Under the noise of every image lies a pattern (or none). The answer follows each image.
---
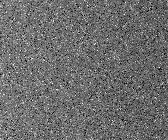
a smooth slope
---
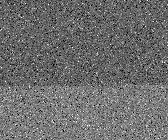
a sharp edge
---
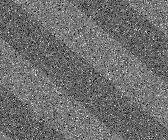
diagonal stripes
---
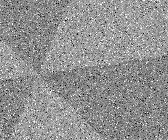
spokes from one point
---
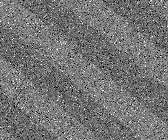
diagonal stripes
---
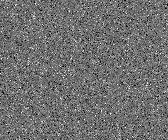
only noise
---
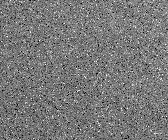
a smooth slope
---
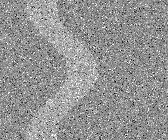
a wavy band
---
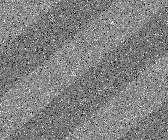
diagonal stripes
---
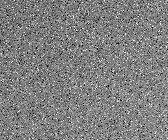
a smooth slope
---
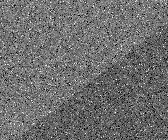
a sharp edge
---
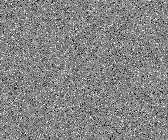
only noise
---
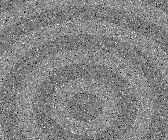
rings round one point
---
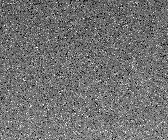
a smooth slope
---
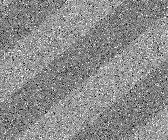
diagonal stripes
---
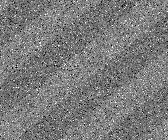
diagonal stripes
